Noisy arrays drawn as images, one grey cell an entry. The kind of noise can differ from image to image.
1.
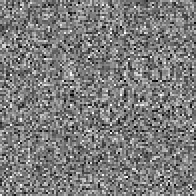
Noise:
low rank plus noise
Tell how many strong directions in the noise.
two
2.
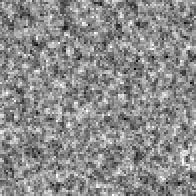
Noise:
blotchy
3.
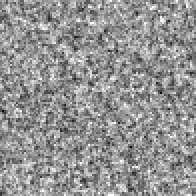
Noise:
blotchy
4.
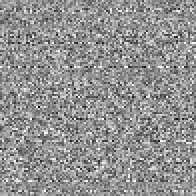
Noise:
rows of uneven size
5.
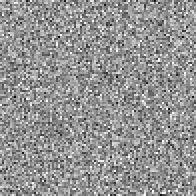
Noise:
independent entries
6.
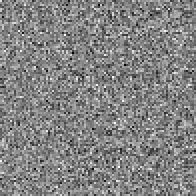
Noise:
low rank plus noise
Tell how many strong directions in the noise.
two
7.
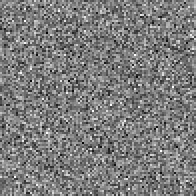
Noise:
independent entries
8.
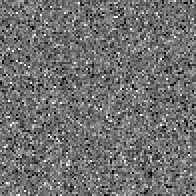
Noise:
heavy tails
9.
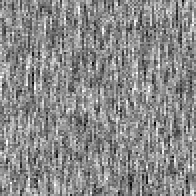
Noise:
streaked along the columns
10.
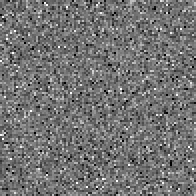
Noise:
heavy tails
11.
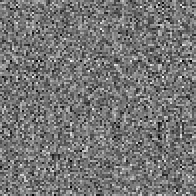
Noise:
low rank plus noise
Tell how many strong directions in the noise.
one
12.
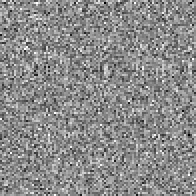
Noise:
low rank plus noise
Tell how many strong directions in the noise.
one
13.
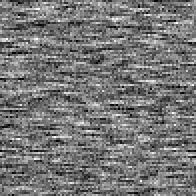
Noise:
streaked along the rows
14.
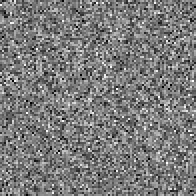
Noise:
independent entries
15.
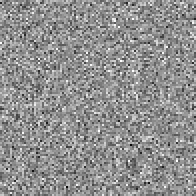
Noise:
low rank plus noise
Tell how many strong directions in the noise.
one
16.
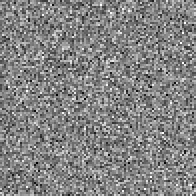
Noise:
independent entries
